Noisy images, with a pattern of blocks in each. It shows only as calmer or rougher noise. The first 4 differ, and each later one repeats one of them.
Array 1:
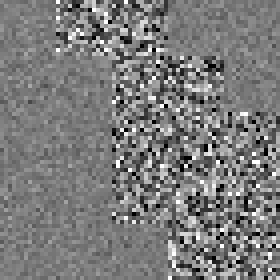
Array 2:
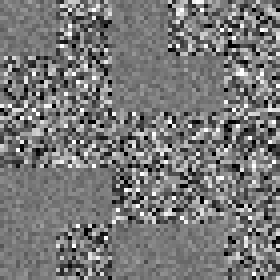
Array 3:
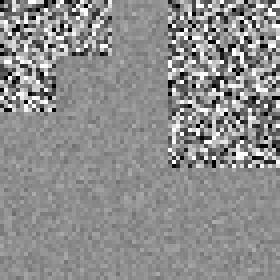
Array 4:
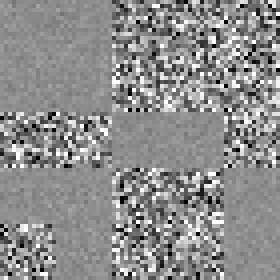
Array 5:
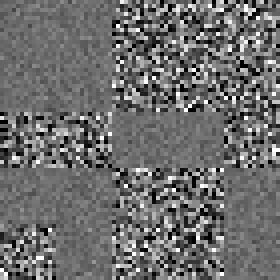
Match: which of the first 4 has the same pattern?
4
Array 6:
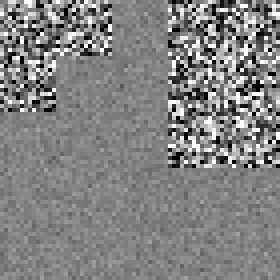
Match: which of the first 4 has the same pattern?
3
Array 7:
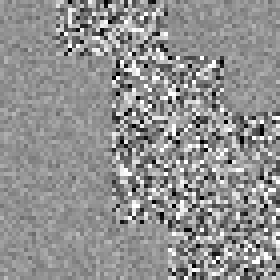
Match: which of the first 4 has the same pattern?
1
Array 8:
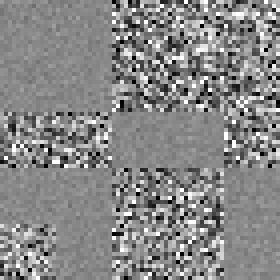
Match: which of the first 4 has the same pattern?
4
